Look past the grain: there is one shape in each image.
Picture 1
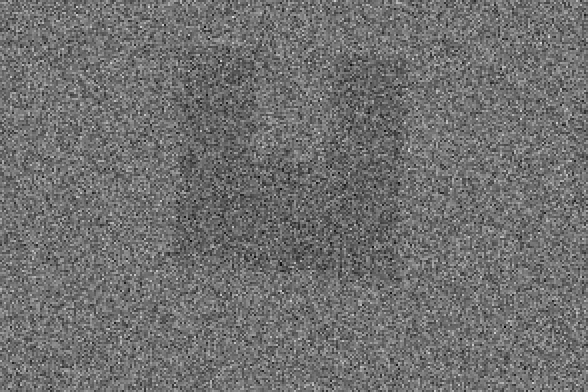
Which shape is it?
square with a notch
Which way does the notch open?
up
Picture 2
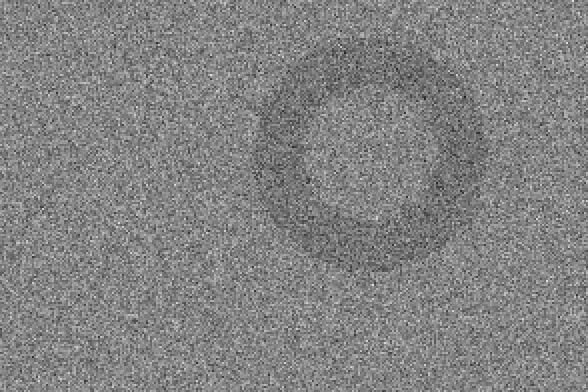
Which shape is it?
ring
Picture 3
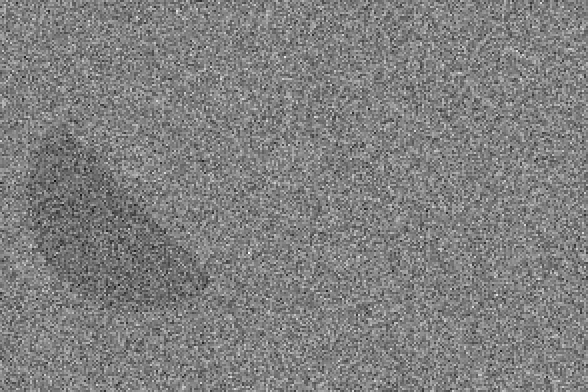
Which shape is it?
half disc
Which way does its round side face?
down and left
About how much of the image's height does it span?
half
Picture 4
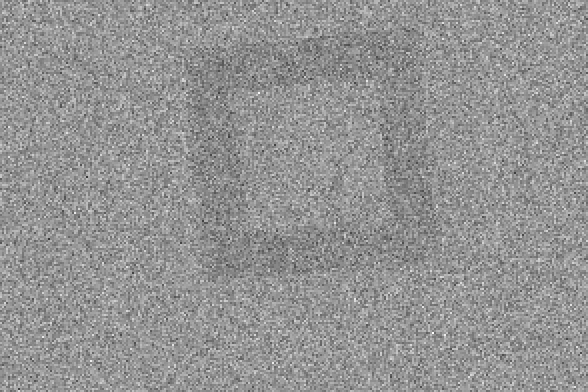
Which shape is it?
square frame
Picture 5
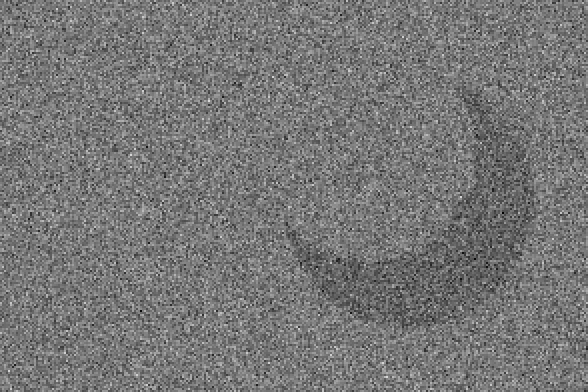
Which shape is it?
crescent
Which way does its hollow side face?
up and left
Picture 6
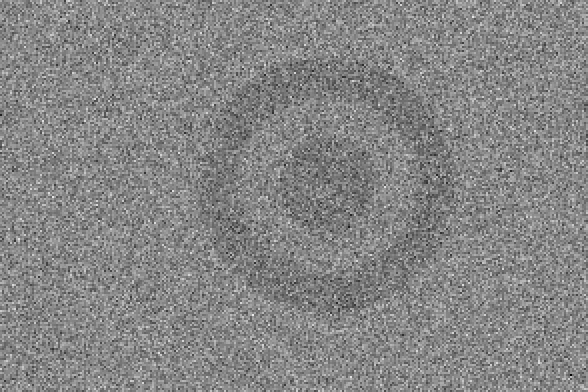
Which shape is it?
bullseye
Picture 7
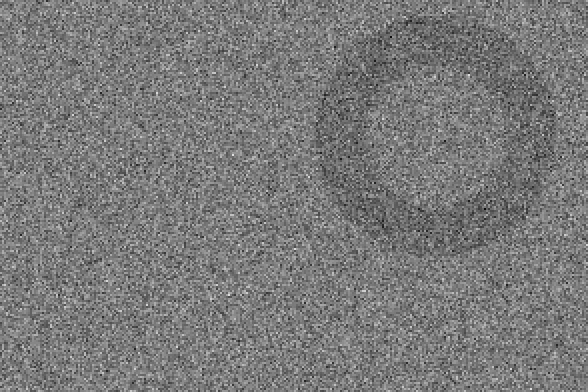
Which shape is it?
ring
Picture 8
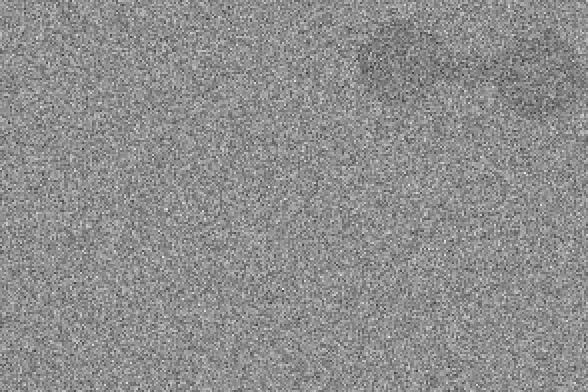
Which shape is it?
dumbbell
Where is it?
top right
